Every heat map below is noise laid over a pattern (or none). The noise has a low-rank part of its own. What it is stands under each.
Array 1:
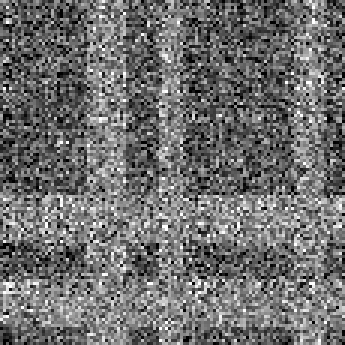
bands of rows crossing bands of columns
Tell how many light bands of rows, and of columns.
2 and 3
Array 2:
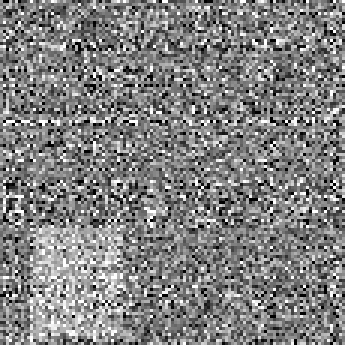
one block
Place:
bottom left
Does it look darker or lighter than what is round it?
lighter
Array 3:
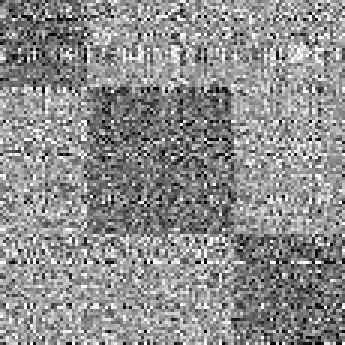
blocks along the diagonal
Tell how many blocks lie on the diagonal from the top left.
3
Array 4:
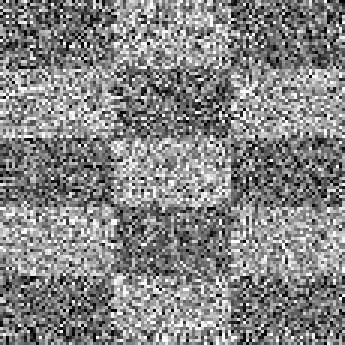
a checkerboard
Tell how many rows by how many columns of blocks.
5 by 3
